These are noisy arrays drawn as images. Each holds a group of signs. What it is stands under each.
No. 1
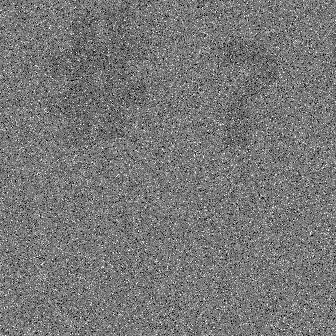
top left: dark hash sign; top right: dark question mark
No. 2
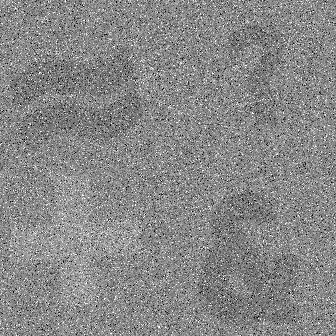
top left: dark approximately sign; top right: dark question mark; bottom left: light plus sign; bottom right: dark ampersand
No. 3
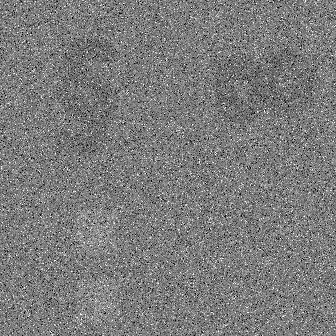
top left: dark section sign; top right: dark infinity sign; bottom left: light colon
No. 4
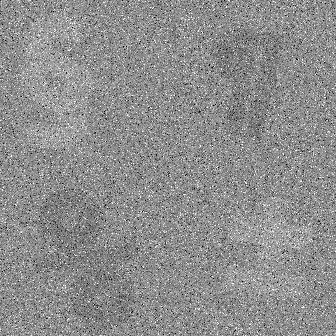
top left: light section sign; top right: dark pilcrow; bottom left: dark percent sign; bottom right: light plus-minus sign
